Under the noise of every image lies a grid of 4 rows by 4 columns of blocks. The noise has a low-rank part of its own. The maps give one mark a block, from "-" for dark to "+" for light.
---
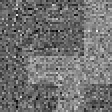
- - - +
- - - +
- + + +
- - + -
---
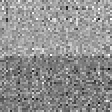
+ + + +
+ + + +
- - - -
- - - -
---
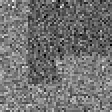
+ - - -
+ - - -
+ - + +
+ + + +
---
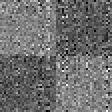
+ + - -
+ + - -
- - + +
- - + +
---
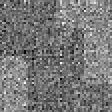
- - + +
- - - +
+ - - +
+ - - -
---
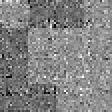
+ - - +
- + + +
- + + +
- - + +
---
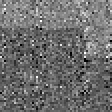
+ + + +
- - - +
- - - -
- - - -
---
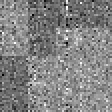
+ - - -
+ - + +
- + + +
- + + +
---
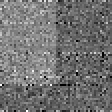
+ + - -
+ + - -
+ + - -
- - - -
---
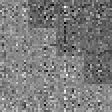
+ - - -
+ + - -
+ + + -
+ + + +
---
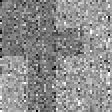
- - + +
- - - +
+ - + +
+ - + +
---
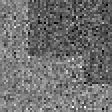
+ - - -
+ - - -
+ + + -
+ + + +
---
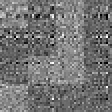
+ - + -
- - + -
- + + -
+ - - -
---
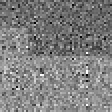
- - - -
+ - - -
+ + + +
+ + + +
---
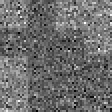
+ - + +
- - - +
+ - - -
+ - - -
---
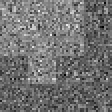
+ + + -
+ + + -
- + - -
- - - -
